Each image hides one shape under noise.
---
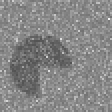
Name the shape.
disc with a wedge cut out
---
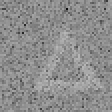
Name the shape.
triangle frame
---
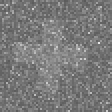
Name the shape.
cross
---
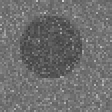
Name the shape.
disc
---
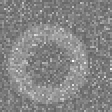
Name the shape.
ring
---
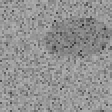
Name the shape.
ellipse
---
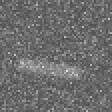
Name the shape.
bar
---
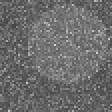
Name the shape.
disc
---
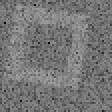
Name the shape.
square frame
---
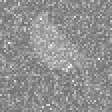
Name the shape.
half disc
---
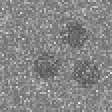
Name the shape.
three dots
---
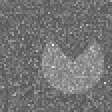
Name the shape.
disc with a wedge cut out
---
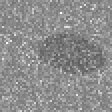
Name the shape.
ellipse
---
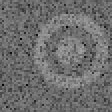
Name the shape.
bullseye
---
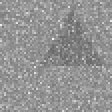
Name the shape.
triangle
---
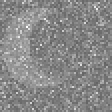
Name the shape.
crescent
